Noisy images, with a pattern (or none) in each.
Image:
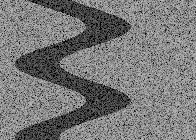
a wavy band
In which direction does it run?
top to bottom
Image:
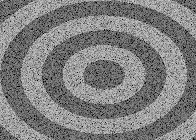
rings round one point
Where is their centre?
centre
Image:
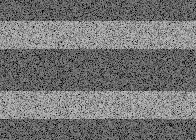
horizontal stripes
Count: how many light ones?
2
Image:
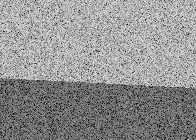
a sharp edge
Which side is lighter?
top
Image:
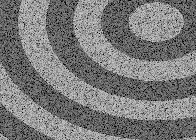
rings round one point
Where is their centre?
top right
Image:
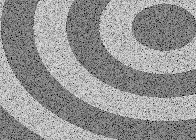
rings round one point
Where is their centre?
top right
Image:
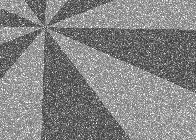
spokes from one point
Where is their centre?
top left
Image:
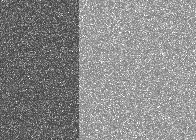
a sharp edge
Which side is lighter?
right
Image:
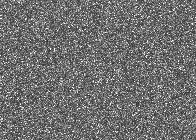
only noise
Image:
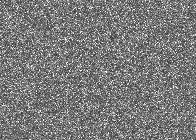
only noise
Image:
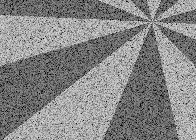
spokes from one point
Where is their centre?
top right
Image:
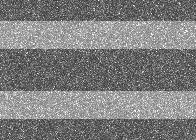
horizontal stripes
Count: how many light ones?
2
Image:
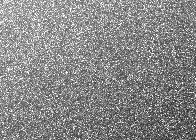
a smooth slope
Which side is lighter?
top left
